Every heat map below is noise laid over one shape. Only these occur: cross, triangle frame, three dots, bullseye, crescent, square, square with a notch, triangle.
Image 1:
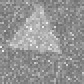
triangle
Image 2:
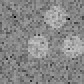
three dots
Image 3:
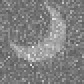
crescent
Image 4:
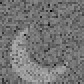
crescent
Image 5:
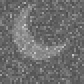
crescent
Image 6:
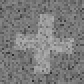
cross
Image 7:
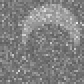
crescent
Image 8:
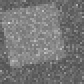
square
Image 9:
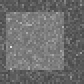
square
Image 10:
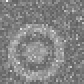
bullseye
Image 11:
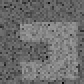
square with a notch
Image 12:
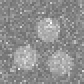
three dots
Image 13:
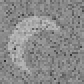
crescent
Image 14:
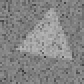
triangle
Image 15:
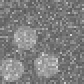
three dots
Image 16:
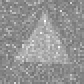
triangle
